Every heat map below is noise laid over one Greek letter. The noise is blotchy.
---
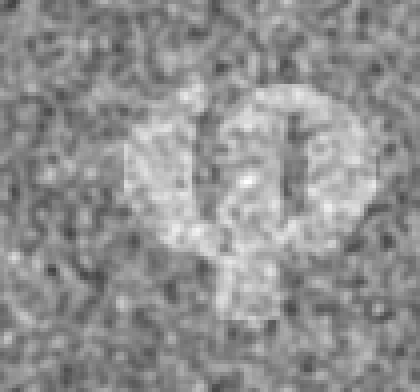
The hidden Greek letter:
phi
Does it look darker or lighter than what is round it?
lighter
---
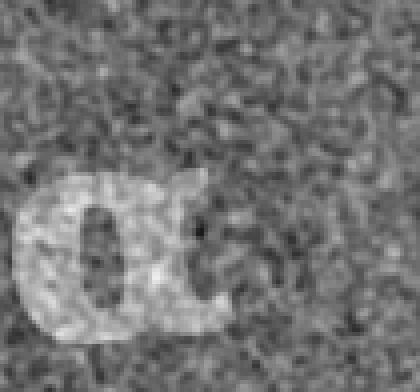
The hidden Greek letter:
alpha
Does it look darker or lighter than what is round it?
lighter
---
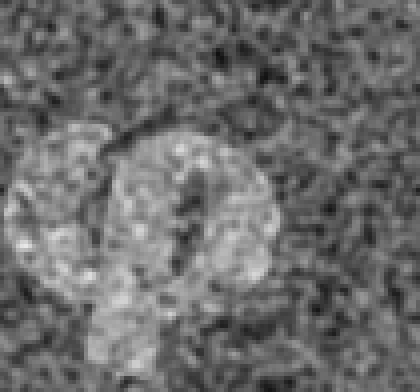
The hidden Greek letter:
phi
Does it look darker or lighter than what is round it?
lighter
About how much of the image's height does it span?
two thirds
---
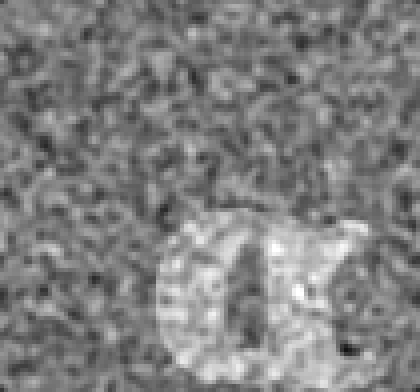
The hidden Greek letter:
alpha
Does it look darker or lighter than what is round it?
lighter
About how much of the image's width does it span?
half
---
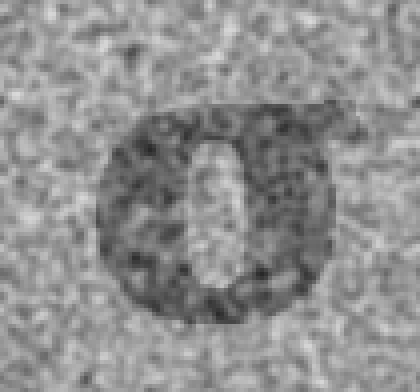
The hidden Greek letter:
sigma
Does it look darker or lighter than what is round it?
darker
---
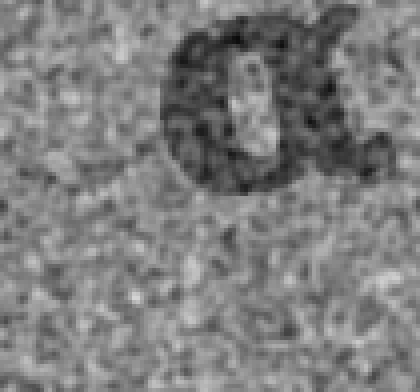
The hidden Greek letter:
alpha
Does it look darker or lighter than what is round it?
darker
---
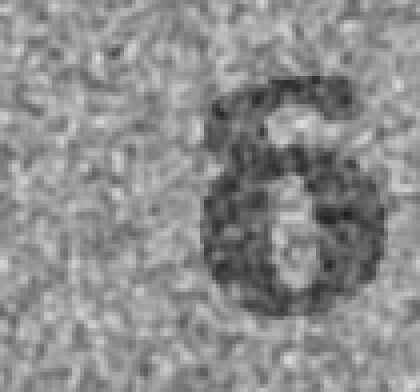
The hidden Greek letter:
delta
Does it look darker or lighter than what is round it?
darker
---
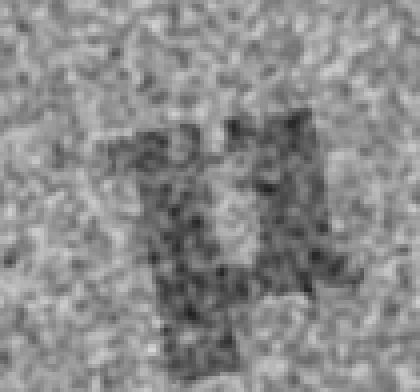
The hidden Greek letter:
mu
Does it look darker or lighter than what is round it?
darker
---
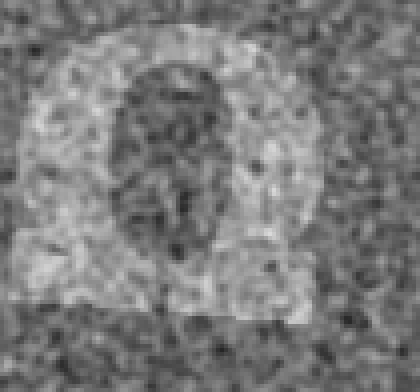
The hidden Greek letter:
omega
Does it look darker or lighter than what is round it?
lighter
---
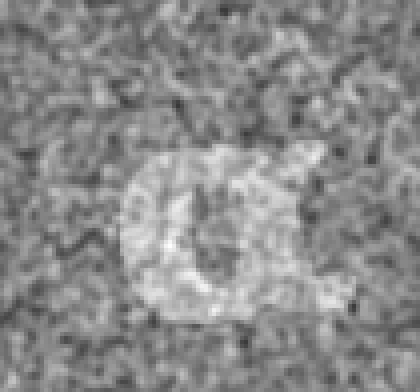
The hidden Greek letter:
alpha
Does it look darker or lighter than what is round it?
lighter
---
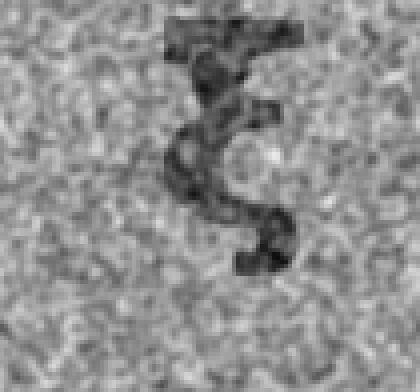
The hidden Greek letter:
xi
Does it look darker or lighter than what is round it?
darker
